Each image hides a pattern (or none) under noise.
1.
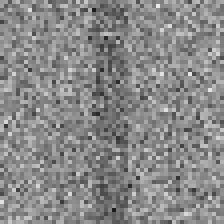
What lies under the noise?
one vertical stripe
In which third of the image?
middle
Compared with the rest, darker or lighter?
darker
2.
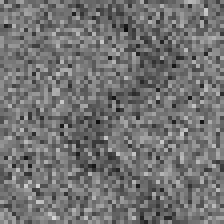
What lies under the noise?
a wavy band
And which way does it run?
top to bottom
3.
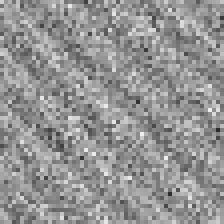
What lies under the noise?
diagonal stripes
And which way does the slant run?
top left to bottom right
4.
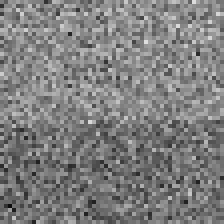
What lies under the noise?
a sharp edge
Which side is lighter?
top
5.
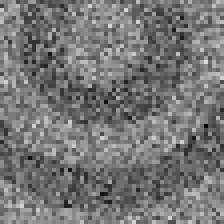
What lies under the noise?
rings round one point
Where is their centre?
top middle
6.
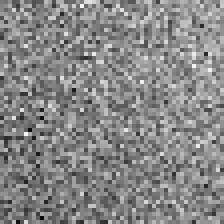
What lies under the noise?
a smooth slope
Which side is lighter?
top right
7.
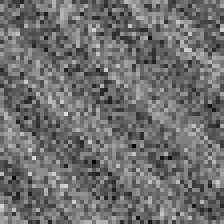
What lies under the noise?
diagonal stripes
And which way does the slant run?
top left to bottom right
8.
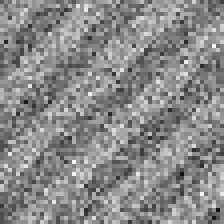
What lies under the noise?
diagonal stripes
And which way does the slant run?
bottom left to top right
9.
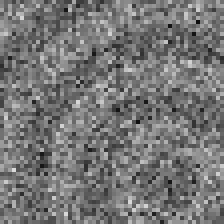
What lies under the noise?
rings round one point
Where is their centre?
bottom right
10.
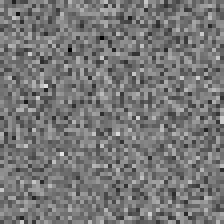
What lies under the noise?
only noise
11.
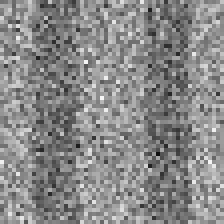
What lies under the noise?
vertical stripes
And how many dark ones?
2
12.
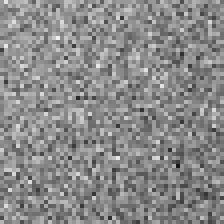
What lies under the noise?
a smooth slope
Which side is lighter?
top left
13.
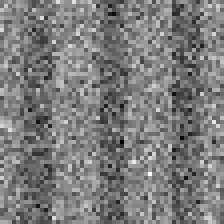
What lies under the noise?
vertical stripes
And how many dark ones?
3
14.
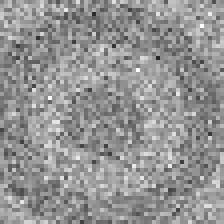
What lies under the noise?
rings round one point
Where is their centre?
centre
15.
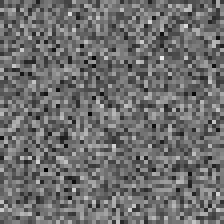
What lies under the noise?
only noise
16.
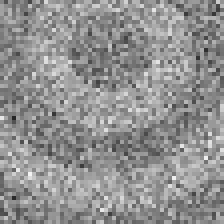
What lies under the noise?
rings round one point
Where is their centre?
top middle
